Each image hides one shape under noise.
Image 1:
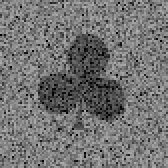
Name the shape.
club
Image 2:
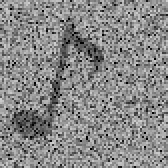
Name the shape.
musical note
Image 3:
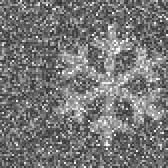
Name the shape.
snowflake
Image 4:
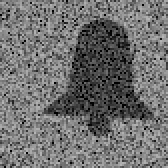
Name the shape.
bell
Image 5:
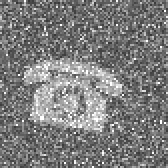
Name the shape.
telephone
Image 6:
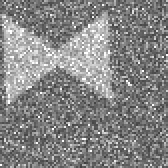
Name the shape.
bow tie
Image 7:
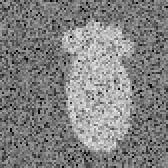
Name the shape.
footprint
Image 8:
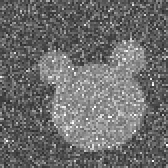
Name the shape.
bear's head
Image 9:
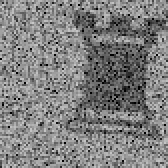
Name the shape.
chess rook
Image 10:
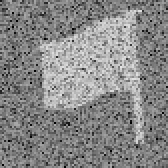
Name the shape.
flag
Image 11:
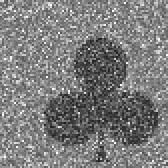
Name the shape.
club
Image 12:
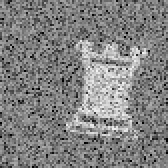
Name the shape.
chess rook
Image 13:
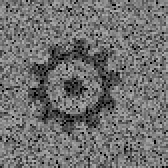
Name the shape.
gear
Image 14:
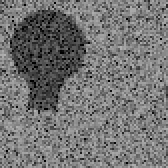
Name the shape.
light bulb
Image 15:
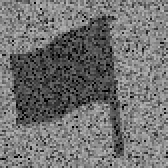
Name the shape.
flag
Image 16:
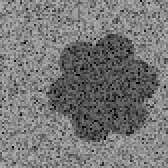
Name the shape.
flower
